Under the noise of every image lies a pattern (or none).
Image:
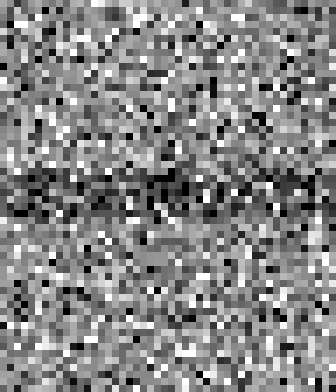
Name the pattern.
one horizontal stripe
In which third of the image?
middle
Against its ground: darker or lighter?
darker
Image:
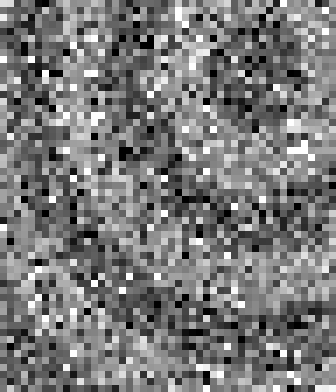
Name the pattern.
rings round one point
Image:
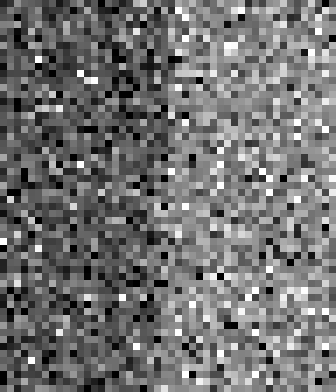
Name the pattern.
a sharp edge
